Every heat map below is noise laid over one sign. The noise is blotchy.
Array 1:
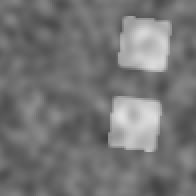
colon
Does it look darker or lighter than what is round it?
lighter
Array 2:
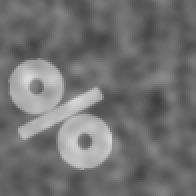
percent sign
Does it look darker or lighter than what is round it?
lighter
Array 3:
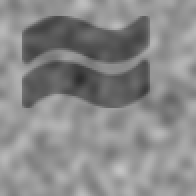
approximately sign
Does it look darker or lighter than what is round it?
darker
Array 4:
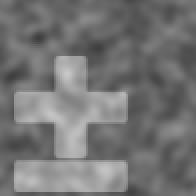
plus-minus sign
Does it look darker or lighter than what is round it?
lighter
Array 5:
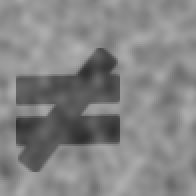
not-equal sign
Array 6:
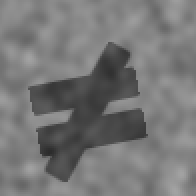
not-equal sign
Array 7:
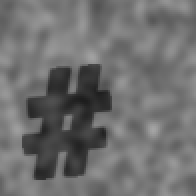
hash sign
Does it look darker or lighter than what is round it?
darker
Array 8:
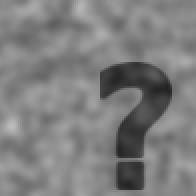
question mark
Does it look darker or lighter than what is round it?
darker
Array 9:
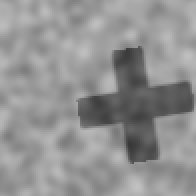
plus sign
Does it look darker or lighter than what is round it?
darker
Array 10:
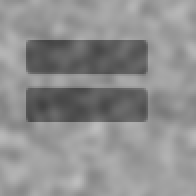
equals sign
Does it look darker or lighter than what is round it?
darker
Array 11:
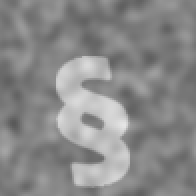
section sign
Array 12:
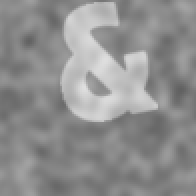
ampersand
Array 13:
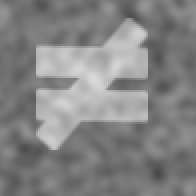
not-equal sign
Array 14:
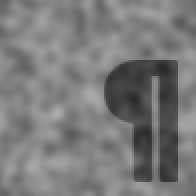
pilcrow
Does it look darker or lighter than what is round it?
darker
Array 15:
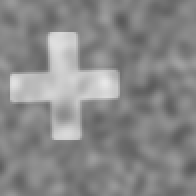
plus sign
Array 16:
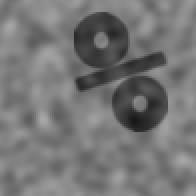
percent sign
